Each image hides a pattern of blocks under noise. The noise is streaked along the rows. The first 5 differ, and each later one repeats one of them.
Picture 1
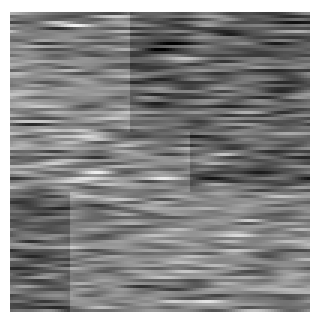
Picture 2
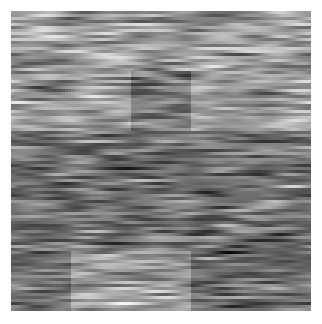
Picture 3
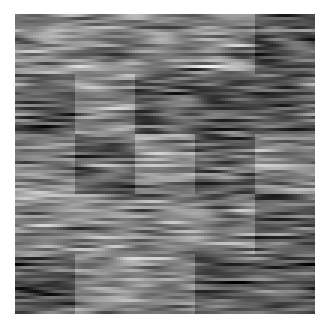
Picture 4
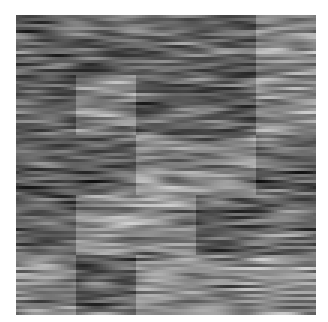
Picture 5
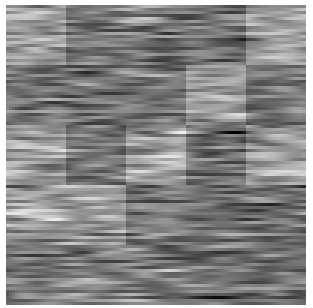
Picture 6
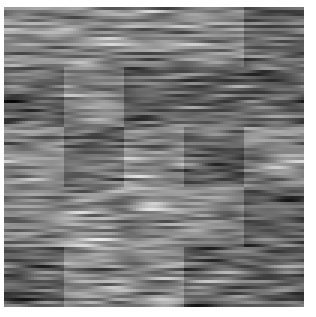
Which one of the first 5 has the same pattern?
3
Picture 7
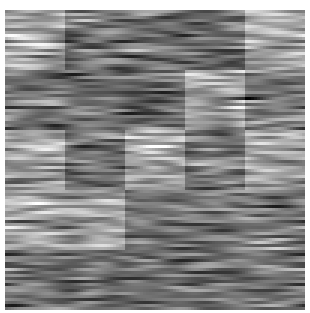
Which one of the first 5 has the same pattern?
5
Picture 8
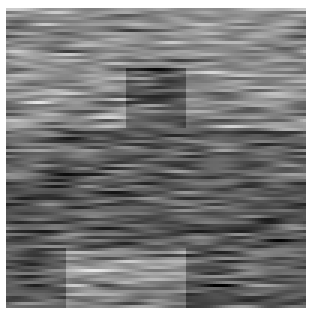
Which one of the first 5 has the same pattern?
2
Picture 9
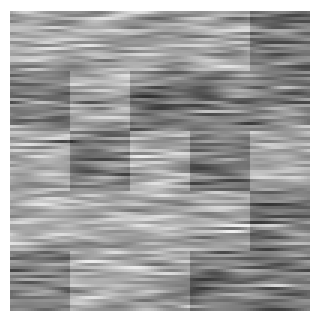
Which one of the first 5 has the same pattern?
3
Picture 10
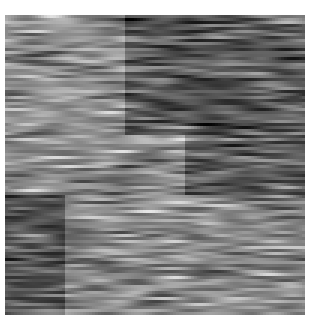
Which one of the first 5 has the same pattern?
1
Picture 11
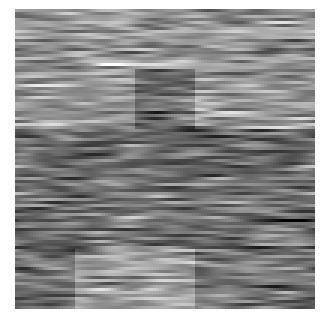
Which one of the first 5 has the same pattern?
2
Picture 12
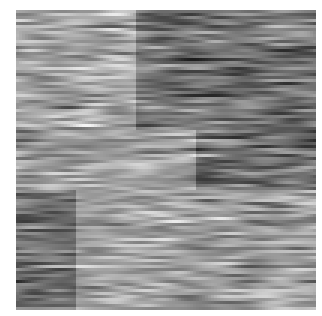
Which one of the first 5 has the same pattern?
1
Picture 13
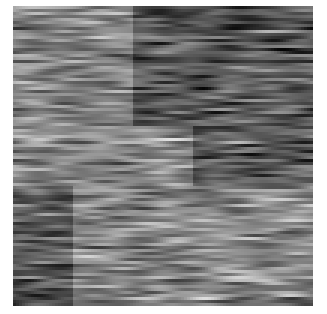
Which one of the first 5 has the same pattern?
1
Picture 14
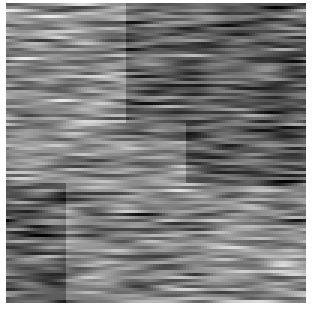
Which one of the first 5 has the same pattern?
1
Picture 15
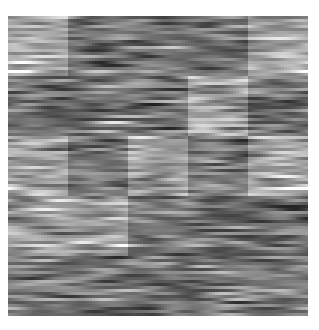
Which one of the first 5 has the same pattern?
5
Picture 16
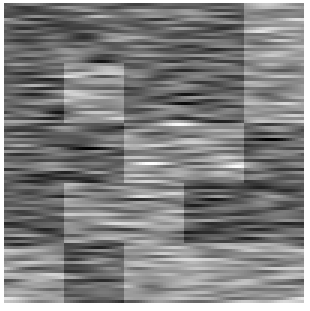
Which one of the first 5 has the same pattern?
4
